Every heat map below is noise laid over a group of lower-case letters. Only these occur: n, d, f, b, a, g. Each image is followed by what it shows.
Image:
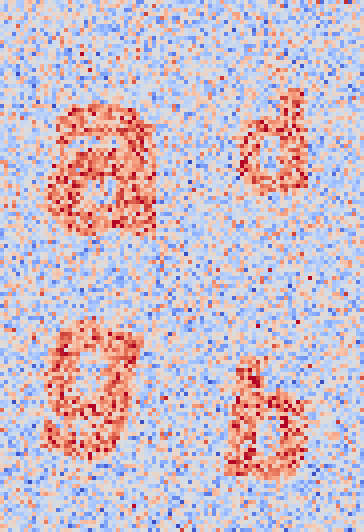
top left: a; top right: d; bottom left: g; bottom right: b
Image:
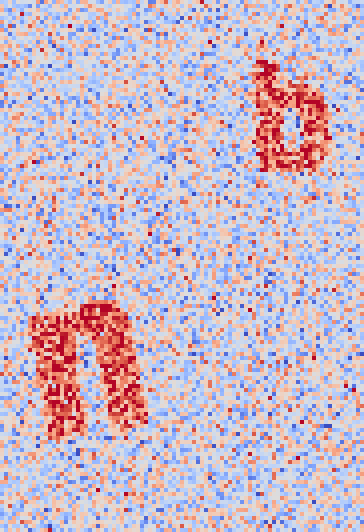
top right: b; bottom left: n
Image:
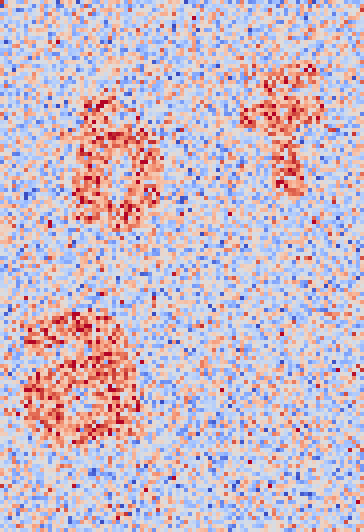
top left: b; top right: f; bottom left: a
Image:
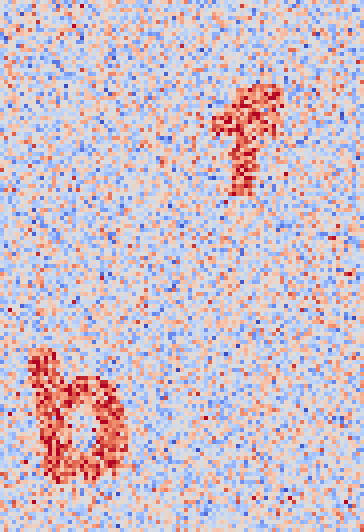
top right: f; bottom left: b
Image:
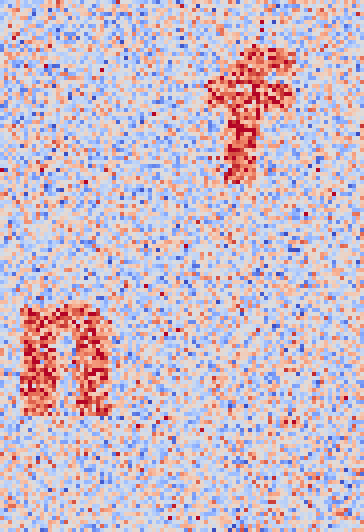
top right: f; bottom left: n
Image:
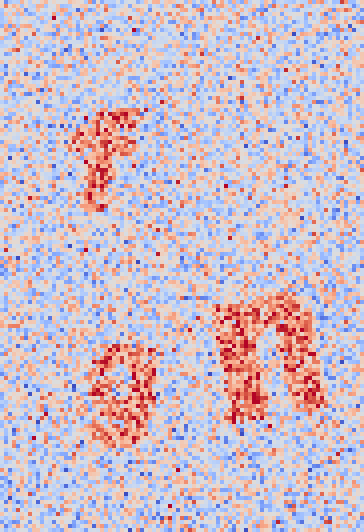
top left: f; bottom left: g; bottom right: n
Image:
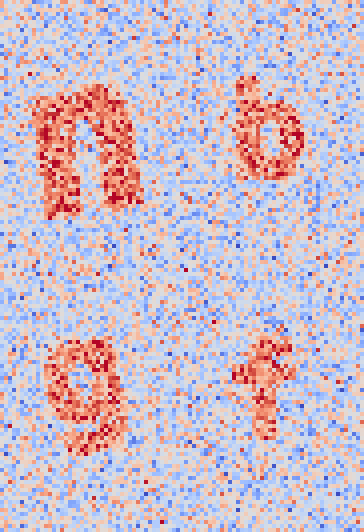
top left: n; top right: b; bottom left: g; bottom right: f
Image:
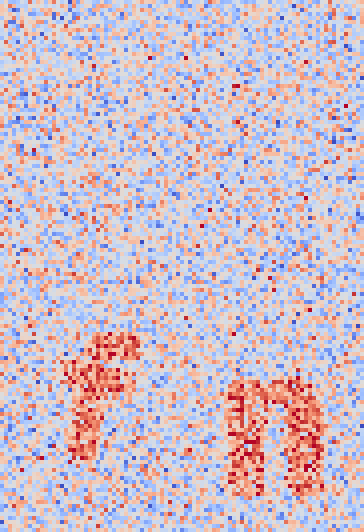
bottom left: f; bottom right: n
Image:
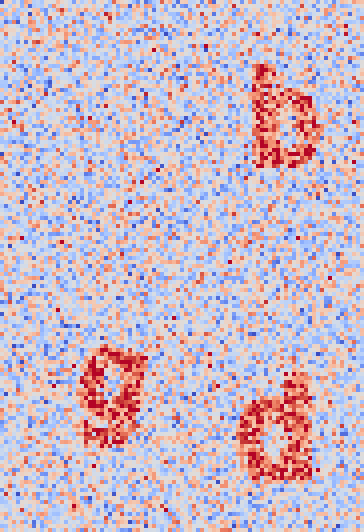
top right: b; bottom left: g; bottom right: d
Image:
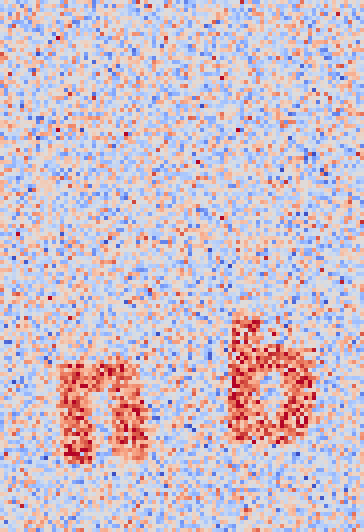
bottom left: n; bottom right: b
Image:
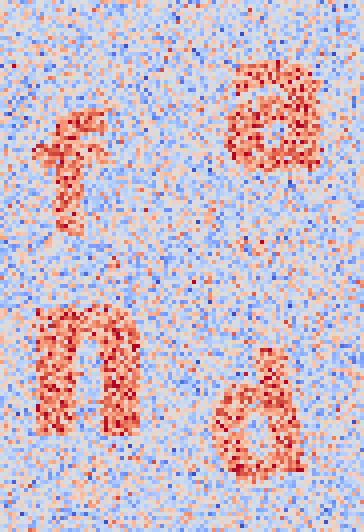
top left: f; top right: a; bottom left: n; bottom right: d
